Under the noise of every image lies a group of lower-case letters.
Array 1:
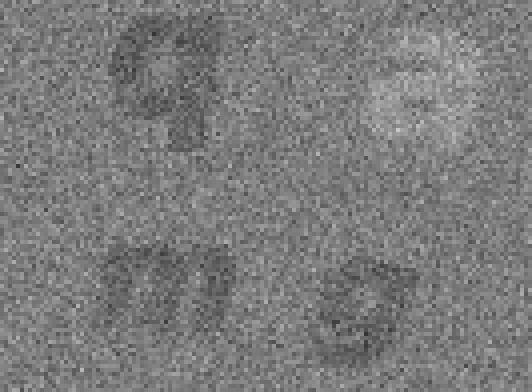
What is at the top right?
a
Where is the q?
top left
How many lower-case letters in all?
4
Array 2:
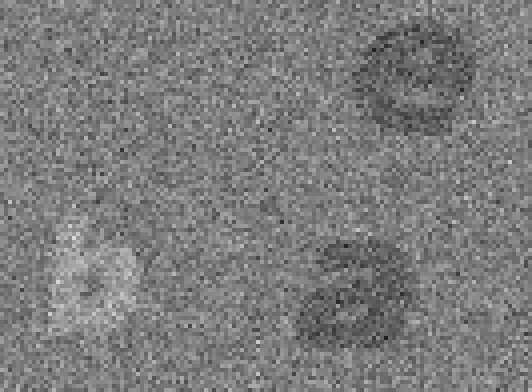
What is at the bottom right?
a
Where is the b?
bottom left
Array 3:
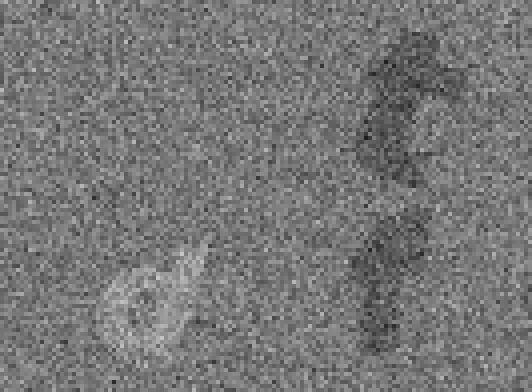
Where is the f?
bottom right
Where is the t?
top right
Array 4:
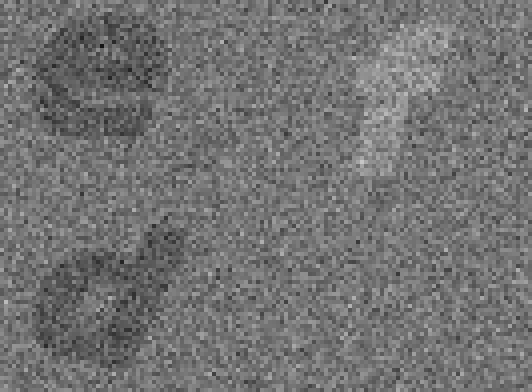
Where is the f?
top right
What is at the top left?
e
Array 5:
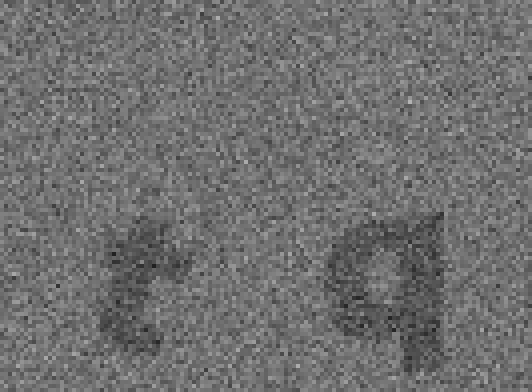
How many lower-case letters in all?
2
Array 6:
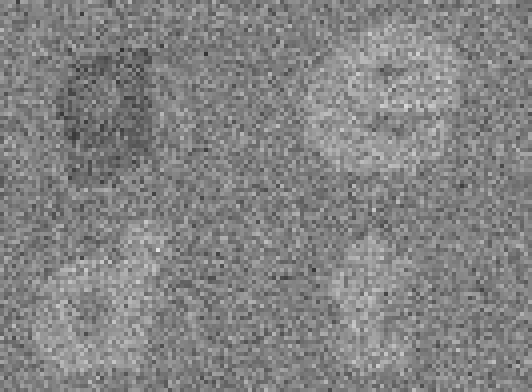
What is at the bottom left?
d
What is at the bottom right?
t
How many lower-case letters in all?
4
